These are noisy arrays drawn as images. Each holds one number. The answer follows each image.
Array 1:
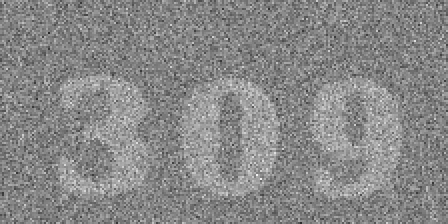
309
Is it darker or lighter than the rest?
lighter
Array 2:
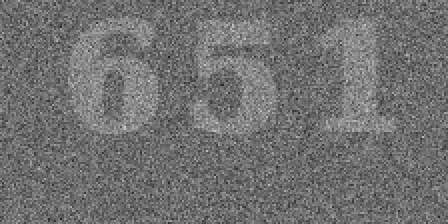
651
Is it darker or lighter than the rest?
lighter
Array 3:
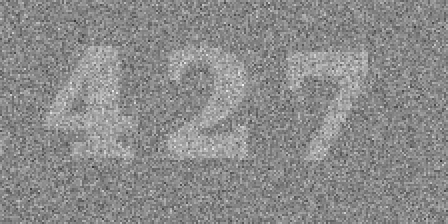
427
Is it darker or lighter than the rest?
lighter
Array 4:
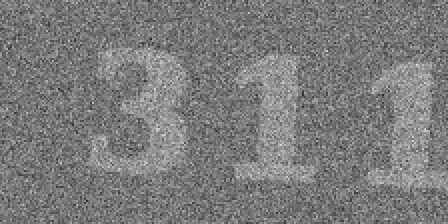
311
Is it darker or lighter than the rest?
lighter
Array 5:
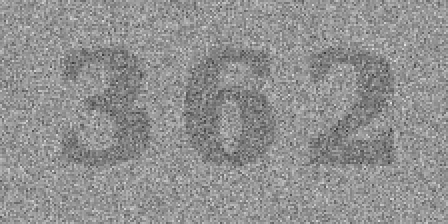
362
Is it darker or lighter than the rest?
darker
